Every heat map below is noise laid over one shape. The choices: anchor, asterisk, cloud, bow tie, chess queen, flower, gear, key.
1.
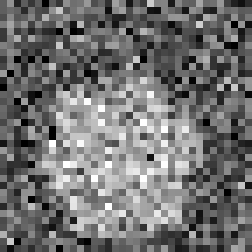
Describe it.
light flower
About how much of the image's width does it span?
two thirds
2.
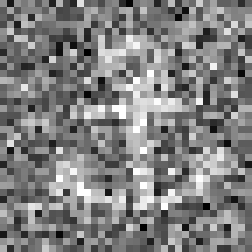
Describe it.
light anchor
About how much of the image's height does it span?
two thirds
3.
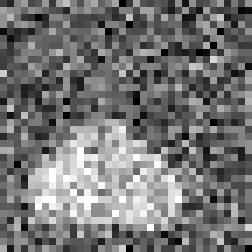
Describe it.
light cloud
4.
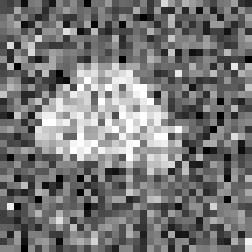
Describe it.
light cloud
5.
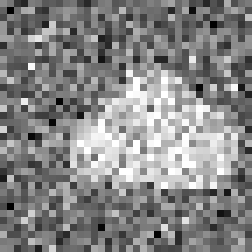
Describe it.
light cloud
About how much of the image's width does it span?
two thirds
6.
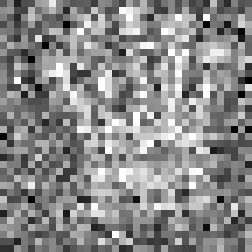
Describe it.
light chess queen
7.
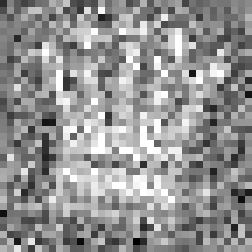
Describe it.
light chess queen
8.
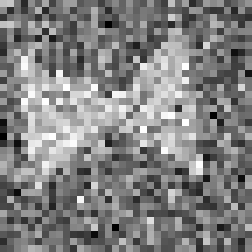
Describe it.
light bow tie
